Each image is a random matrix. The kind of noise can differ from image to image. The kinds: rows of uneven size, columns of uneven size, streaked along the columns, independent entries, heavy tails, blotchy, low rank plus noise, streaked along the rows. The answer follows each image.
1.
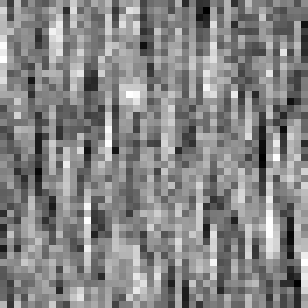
streaked along the columns
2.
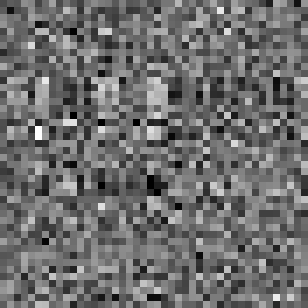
low rank plus noise
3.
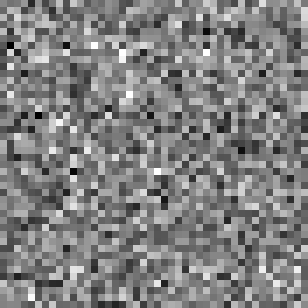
low rank plus noise
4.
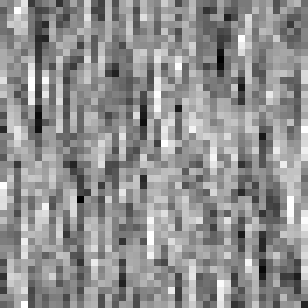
streaked along the columns
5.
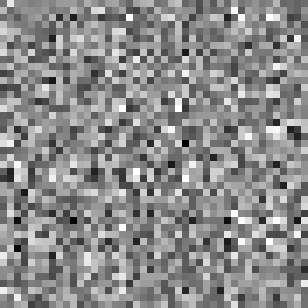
low rank plus noise
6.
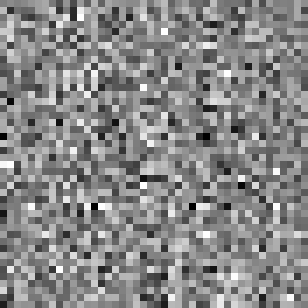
low rank plus noise
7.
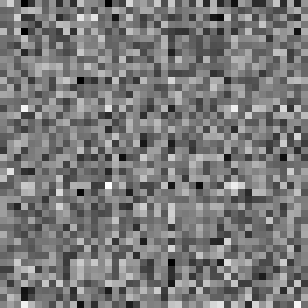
low rank plus noise
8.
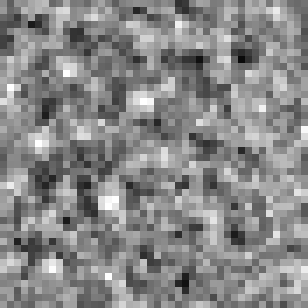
blotchy
